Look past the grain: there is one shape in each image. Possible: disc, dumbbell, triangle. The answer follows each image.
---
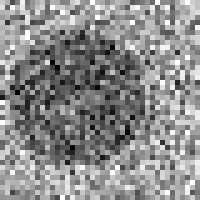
disc
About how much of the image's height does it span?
two thirds
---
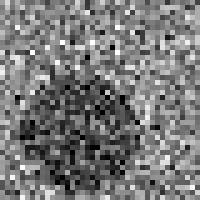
disc
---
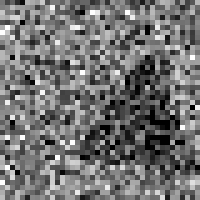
triangle
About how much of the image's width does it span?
two thirds
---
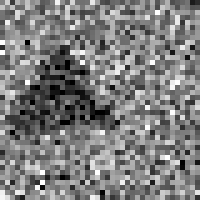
triangle
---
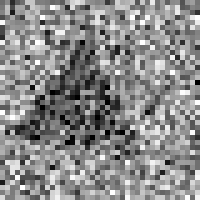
triangle
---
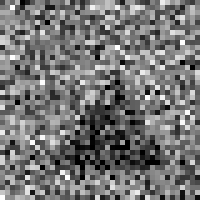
triangle
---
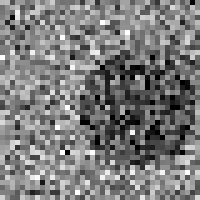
disc
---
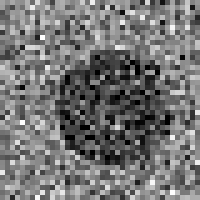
disc
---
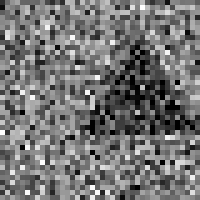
triangle
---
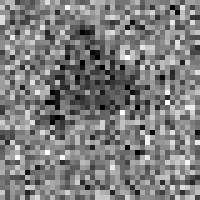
triangle
